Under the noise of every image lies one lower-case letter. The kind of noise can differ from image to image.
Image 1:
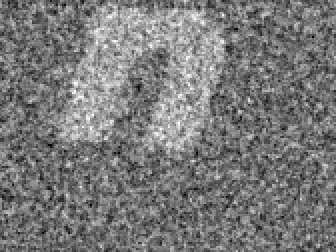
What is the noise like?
blotchy
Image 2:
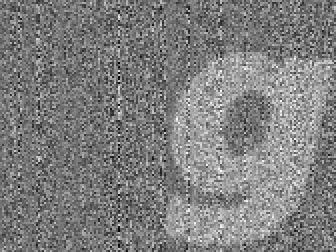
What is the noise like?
columns of uneven size
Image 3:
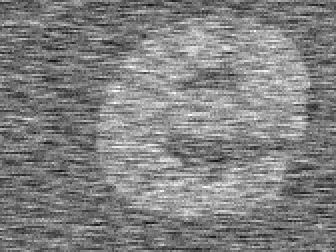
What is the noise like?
streaked along the rows
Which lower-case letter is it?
e
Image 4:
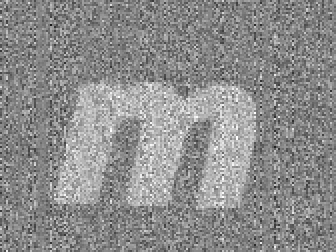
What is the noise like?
columns of uneven size
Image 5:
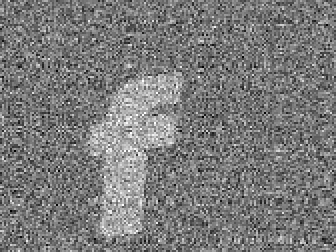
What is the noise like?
low rank plus noise
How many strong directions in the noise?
two
